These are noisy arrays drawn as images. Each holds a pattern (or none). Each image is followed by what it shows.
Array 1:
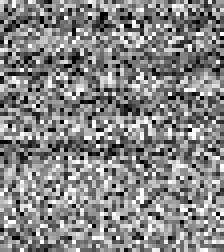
bands of rows
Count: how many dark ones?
4
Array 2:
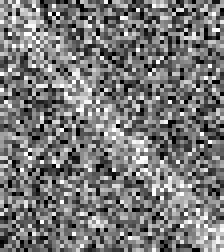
a diagonal band
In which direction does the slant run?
top left to bottom right
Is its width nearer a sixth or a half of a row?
a sixth
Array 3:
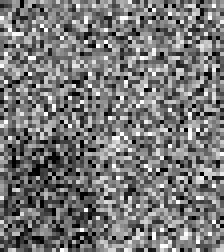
one block
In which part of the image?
bottom left
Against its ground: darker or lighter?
darker
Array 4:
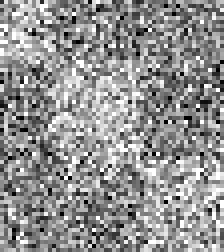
blocks along the diagonal
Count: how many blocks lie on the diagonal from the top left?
3
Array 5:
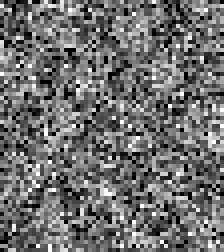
a checkerboard
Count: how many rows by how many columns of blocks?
5 by 6
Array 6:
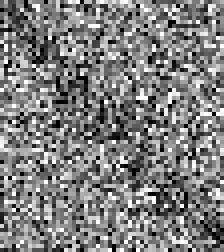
blocks along the diagonal
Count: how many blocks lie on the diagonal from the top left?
7
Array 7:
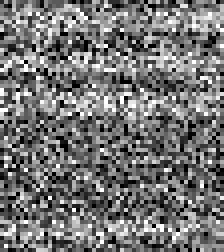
bands of rows
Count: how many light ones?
4
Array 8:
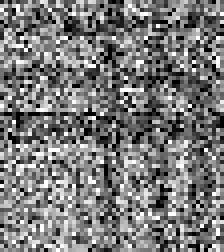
bands of rows crossing bands of columns
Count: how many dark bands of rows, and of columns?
3 and 3
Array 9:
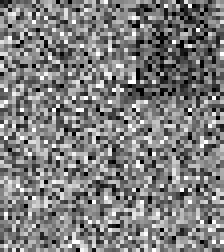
one block
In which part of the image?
top right
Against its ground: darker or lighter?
darker
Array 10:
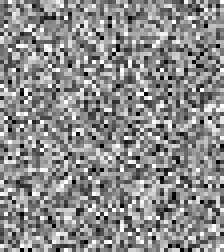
only noise
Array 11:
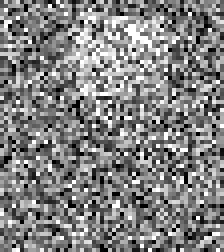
one block
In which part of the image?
top middle
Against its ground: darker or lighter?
lighter
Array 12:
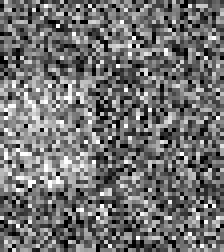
one block
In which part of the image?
middle left
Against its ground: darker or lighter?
lighter
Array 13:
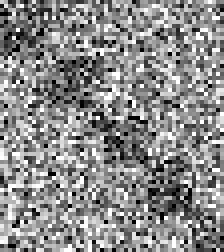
blocks along the diagonal
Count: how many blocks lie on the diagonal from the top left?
5
